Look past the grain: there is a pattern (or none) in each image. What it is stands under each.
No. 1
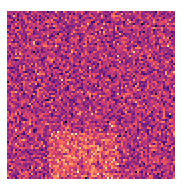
one block
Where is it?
bottom middle
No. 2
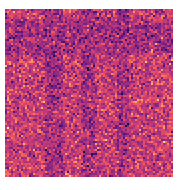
bands of rows crossing bands of columns
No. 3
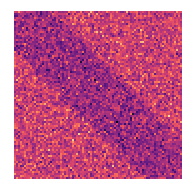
a diagonal band
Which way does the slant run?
top left to bottom right
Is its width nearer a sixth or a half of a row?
a half
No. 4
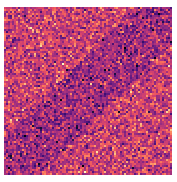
a diagonal band
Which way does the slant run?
bottom left to top right
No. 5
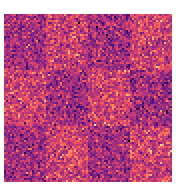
a checkerboard
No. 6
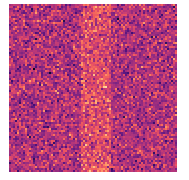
one band of columns
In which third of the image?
middle
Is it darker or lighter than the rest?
lighter
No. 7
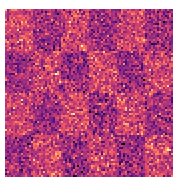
a checkerboard
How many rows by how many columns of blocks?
4 by 6
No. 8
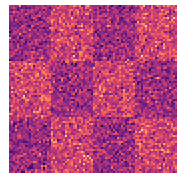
a checkerboard
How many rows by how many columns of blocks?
3 by 4
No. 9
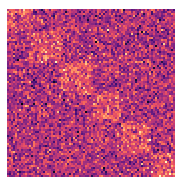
blocks along the diagonal
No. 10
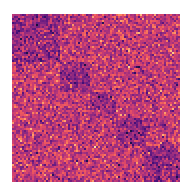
blocks along the diagonal
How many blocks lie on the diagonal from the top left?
5
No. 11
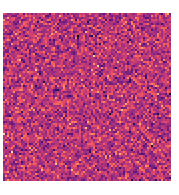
only noise
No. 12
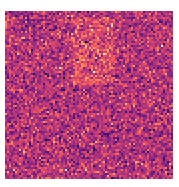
one block
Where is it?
top middle
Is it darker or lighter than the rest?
lighter
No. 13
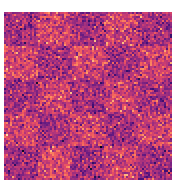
a checkerboard
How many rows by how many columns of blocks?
5 by 5
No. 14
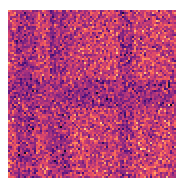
bands of rows crossing bands of columns
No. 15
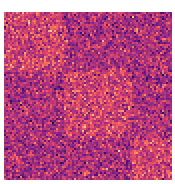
blocks along the diagonal
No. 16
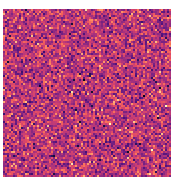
only noise
